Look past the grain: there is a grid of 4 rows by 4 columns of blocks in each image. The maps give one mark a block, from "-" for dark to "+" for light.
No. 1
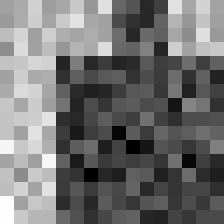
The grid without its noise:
+ + - +
+ - - -
+ - - -
+ - - -
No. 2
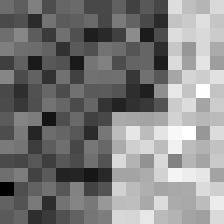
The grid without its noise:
- - - +
- - - +
- - + +
- - + +
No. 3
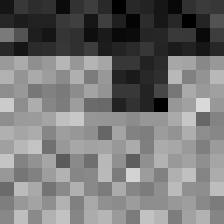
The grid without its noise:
- - - -
+ + - +
+ + + +
+ + + +
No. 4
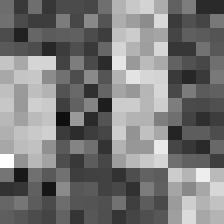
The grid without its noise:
- - + -
+ - + -
+ - + -
- - - +
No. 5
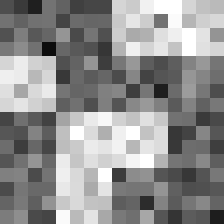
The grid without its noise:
- - + +
+ - - -
- + + -
- + - -
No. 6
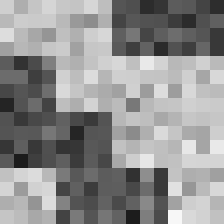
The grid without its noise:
+ + - -
- + + +
- - + +
+ - - +
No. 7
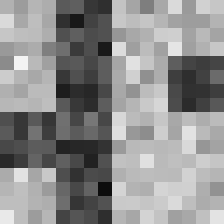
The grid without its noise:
+ - + +
+ - + -
- - + +
+ - + +
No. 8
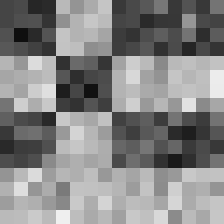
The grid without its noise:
- + - -
+ - + +
- + - -
+ + + +
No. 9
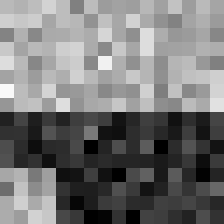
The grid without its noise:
+ + + +
+ + + +
- - - -
+ - - -
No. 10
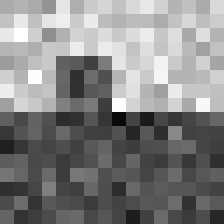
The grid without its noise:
+ + + +
+ - + +
- - - -
- - - -
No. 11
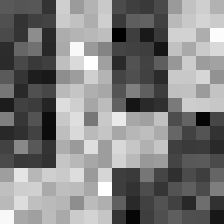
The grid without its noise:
- + - +
- + - +
- + + -
+ + - -
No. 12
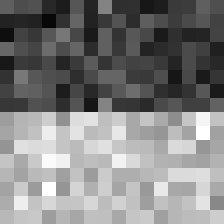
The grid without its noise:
- - - -
- - - -
+ + + +
+ + + +
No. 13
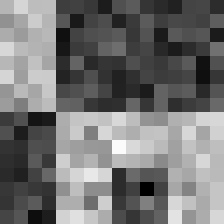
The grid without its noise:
+ - - -
+ - - -
- + + +
- + - +
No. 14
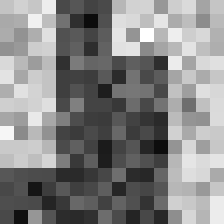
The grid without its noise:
+ - + +
+ - - +
+ - - +
- - - +
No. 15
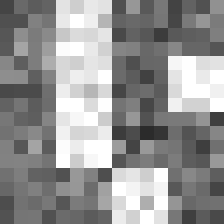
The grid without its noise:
- + - -
- + - +
- + - -
- - + -
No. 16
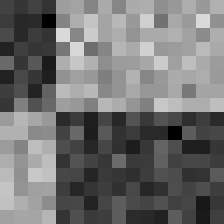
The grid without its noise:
- + + +
- + + +
+ - - -
+ - - -
